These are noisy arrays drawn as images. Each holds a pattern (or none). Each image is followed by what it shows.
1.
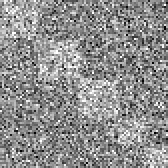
blocks along the diagonal
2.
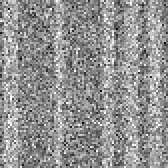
bands of columns
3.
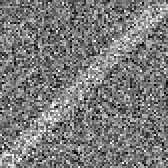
a diagonal band
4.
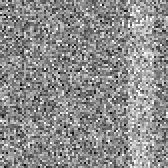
one band of columns
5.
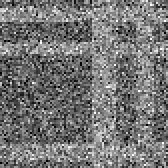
bands of rows crossing bands of columns
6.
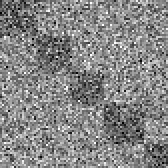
blocks along the diagonal
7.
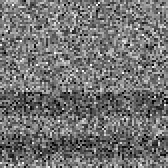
bands of rows
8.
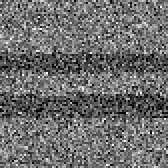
bands of rows
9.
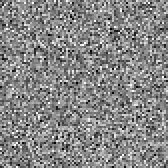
only noise
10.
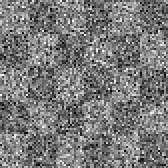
a checkerboard
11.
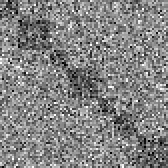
blocks along the diagonal
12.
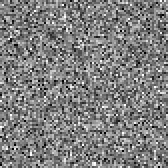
only noise
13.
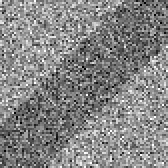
a diagonal band
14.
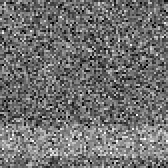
one band of rows
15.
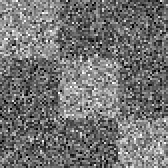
blocks along the diagonal
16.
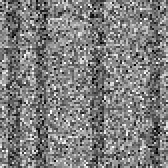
bands of columns
